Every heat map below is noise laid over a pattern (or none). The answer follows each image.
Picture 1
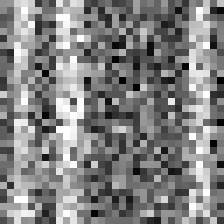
bands of columns
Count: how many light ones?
3
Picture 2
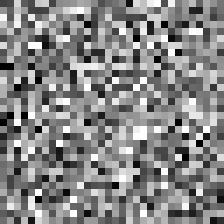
only noise
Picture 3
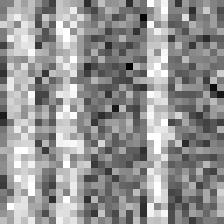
bands of columns
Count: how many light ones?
3
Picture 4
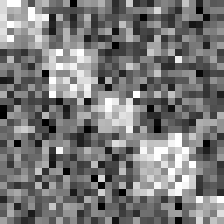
blocks along the diagonal
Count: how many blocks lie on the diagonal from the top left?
5
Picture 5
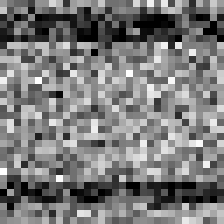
bands of rows
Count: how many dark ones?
2
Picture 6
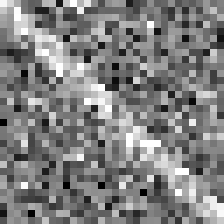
a diagonal band
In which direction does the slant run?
top left to bottom right
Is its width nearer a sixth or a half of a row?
a sixth
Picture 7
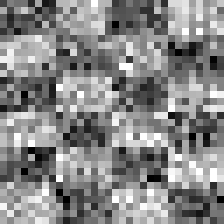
a checkerboard
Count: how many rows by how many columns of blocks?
6 by 4
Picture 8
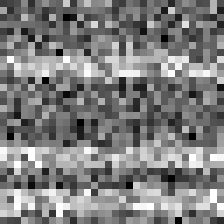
bands of rows
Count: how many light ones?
3
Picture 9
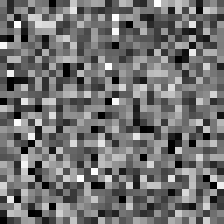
only noise
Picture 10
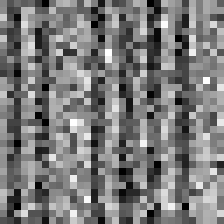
bands of columns
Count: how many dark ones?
6
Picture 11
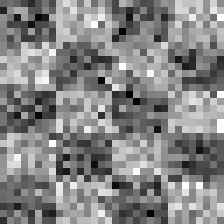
a checkerboard
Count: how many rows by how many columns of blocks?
5 by 4
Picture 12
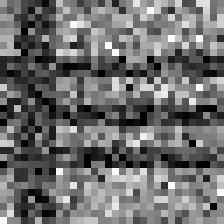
bands of rows crossing bands of columns
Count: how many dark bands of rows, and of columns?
3 and 1
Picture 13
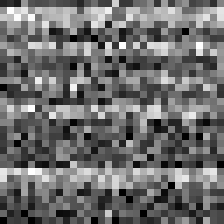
bands of rows
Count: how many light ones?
5
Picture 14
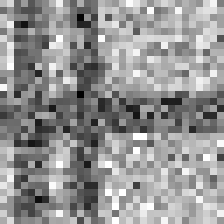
bands of rows crossing bands of columns
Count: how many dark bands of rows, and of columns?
1 and 2
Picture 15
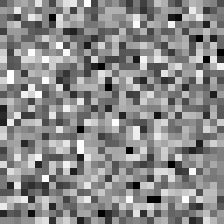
only noise
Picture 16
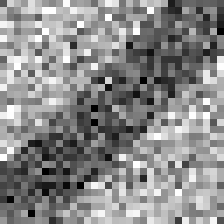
a diagonal band
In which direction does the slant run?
bottom left to top right
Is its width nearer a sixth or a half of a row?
a half
